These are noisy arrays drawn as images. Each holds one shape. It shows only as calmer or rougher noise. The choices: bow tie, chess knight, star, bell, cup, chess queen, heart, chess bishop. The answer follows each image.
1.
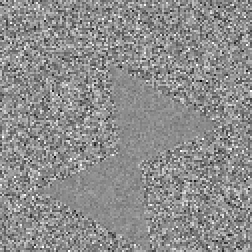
bow tie
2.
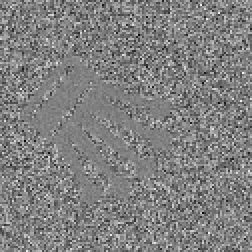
chess queen
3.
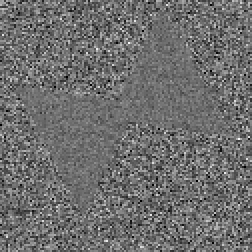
bow tie
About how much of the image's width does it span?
nearly all
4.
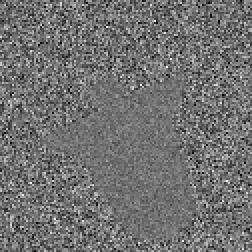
bell
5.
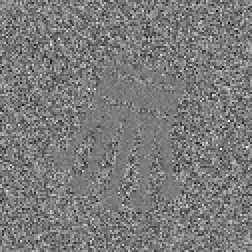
chess queen
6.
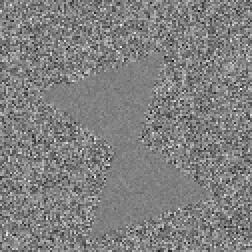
bow tie
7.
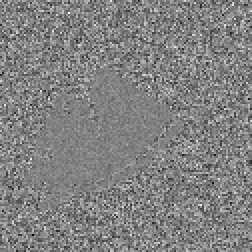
chess knight
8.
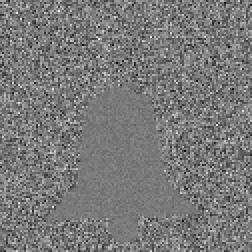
bell
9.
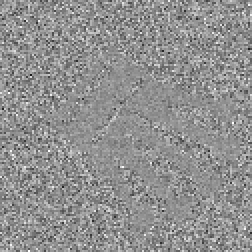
chess queen
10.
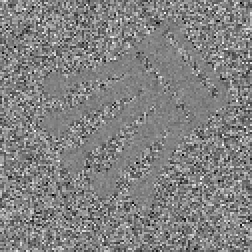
chess queen
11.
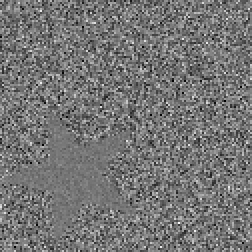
star
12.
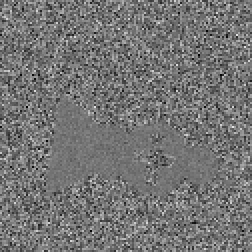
chess bishop
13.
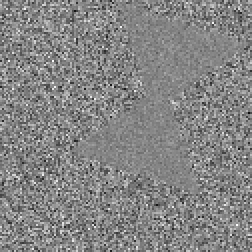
bow tie
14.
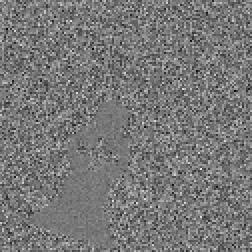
chess bishop
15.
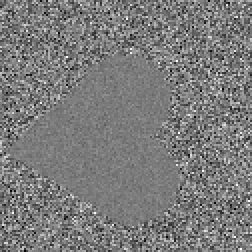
heart
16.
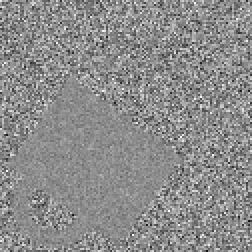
cup
